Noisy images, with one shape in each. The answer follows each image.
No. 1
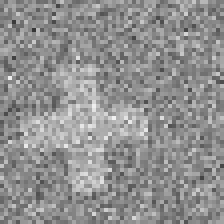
cross
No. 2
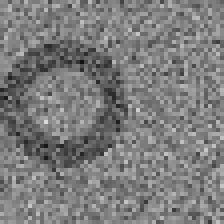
ring
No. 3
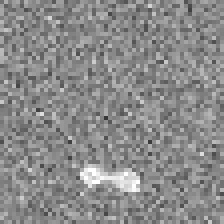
dumbbell
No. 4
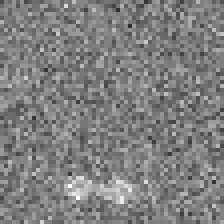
dumbbell
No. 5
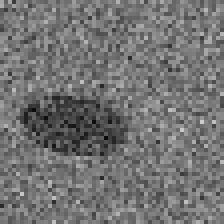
ellipse
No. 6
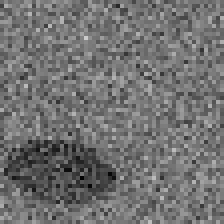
ellipse
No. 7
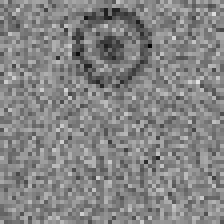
bullseye
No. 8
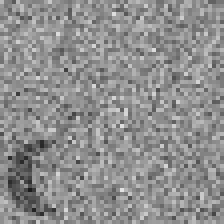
crescent
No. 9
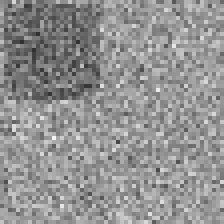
square
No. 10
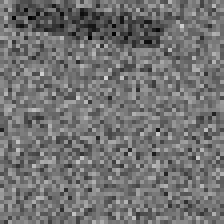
bar
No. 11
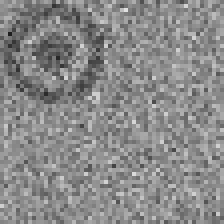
bullseye
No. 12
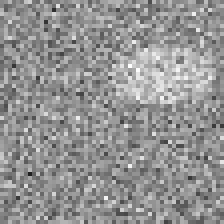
ellipse
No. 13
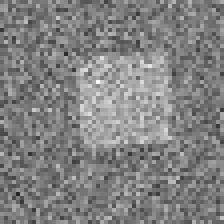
square
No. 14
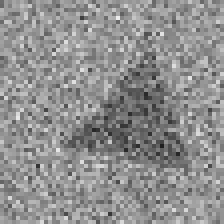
triangle
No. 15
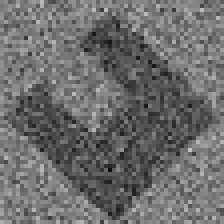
square with a notch
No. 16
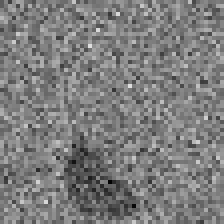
half disc
